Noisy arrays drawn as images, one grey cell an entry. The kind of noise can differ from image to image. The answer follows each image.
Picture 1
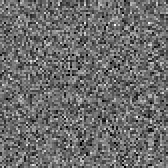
low rank plus noise
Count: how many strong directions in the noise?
three or four
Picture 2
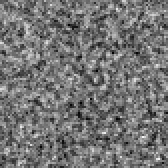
blotchy
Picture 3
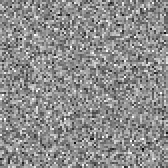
independent entries
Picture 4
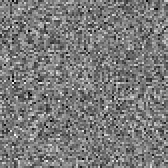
low rank plus noise
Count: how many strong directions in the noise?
five to eight
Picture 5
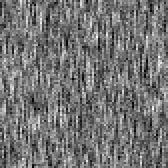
streaked along the columns
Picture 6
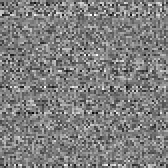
rows of uneven size
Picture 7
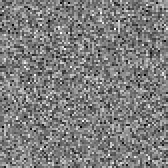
independent entries
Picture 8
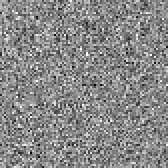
low rank plus noise
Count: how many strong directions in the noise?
three or four
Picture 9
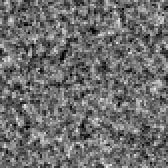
blotchy
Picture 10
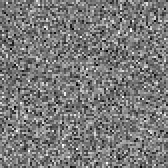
independent entries
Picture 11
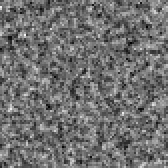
blotchy
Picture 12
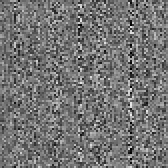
columns of uneven size
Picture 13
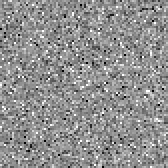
heavy tails
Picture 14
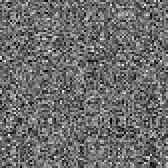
low rank plus noise
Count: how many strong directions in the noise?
three or four
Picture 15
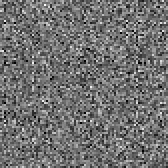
low rank plus noise
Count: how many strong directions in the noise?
two
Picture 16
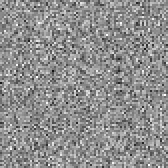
low rank plus noise
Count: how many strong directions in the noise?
two
